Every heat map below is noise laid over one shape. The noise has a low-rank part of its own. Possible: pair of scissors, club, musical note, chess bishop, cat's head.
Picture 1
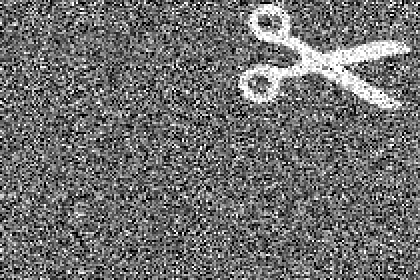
pair of scissors
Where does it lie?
top right
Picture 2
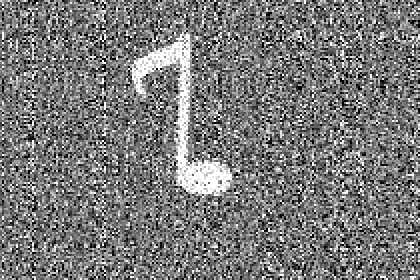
musical note
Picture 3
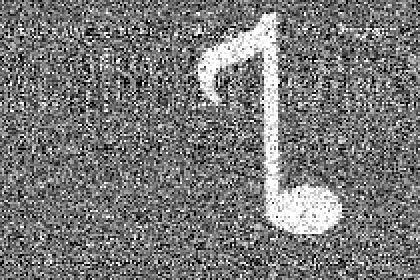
musical note
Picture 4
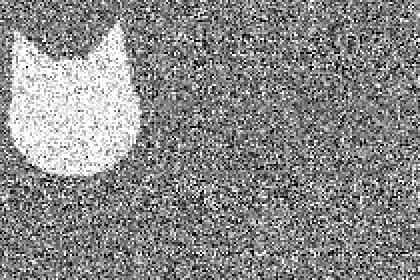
cat's head
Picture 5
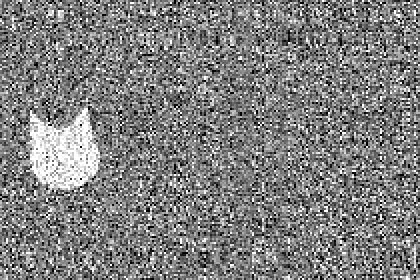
cat's head
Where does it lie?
middle left
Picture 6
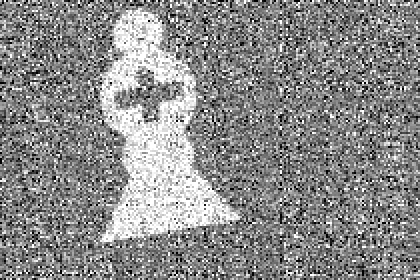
chess bishop
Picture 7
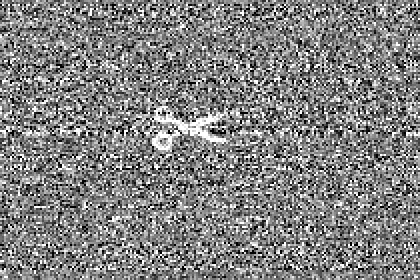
pair of scissors
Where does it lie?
centre
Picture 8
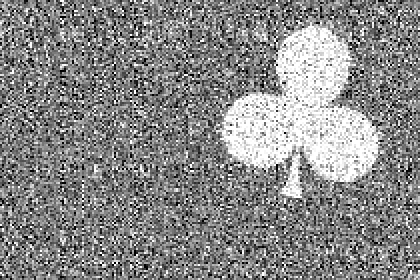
club
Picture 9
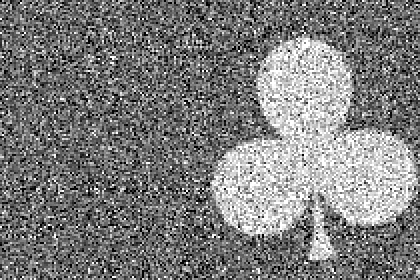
club
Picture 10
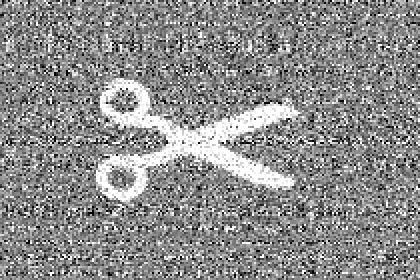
pair of scissors
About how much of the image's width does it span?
half
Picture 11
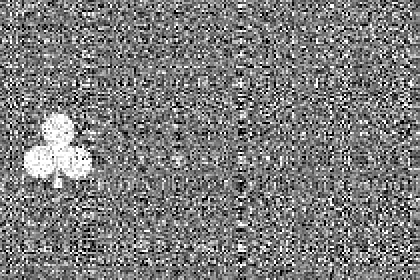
club
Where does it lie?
middle left
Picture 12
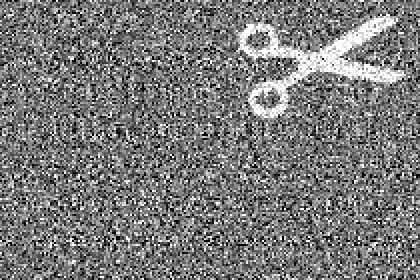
pair of scissors
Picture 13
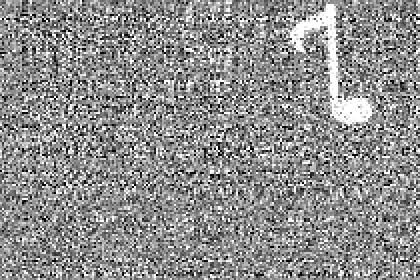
musical note
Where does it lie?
top right
